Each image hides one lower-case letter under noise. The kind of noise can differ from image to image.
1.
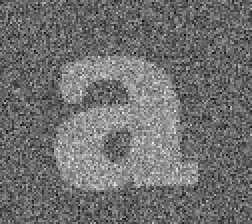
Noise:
independent entries
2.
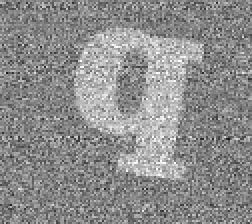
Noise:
rows of uneven size
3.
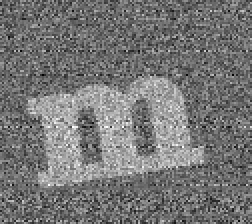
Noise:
rows of uneven size
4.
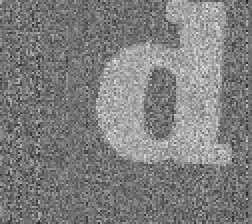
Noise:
columns of uneven size
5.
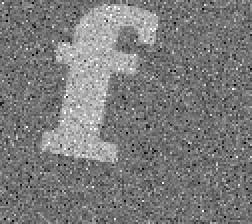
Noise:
heavy tails
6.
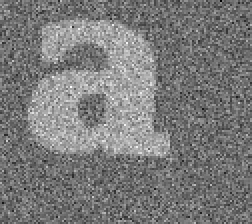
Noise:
independent entries
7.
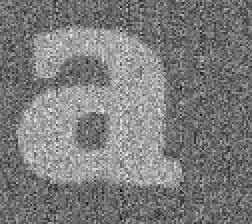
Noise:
columns of uneven size
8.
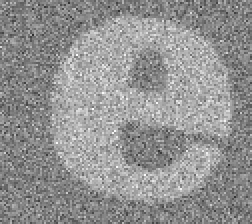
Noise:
independent entries
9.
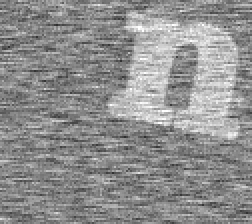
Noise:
streaked along the rows
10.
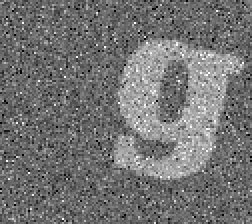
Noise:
heavy tails
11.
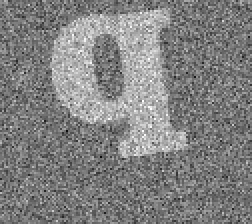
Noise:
independent entries
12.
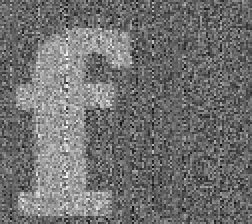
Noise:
columns of uneven size
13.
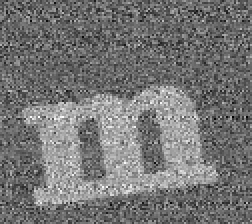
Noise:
rows of uneven size
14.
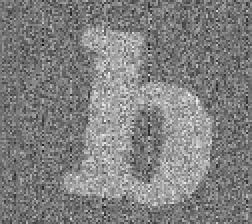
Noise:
columns of uneven size
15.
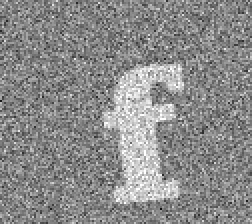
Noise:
independent entries
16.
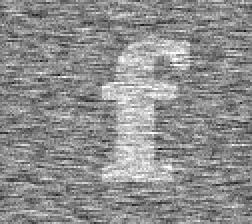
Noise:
streaked along the rows
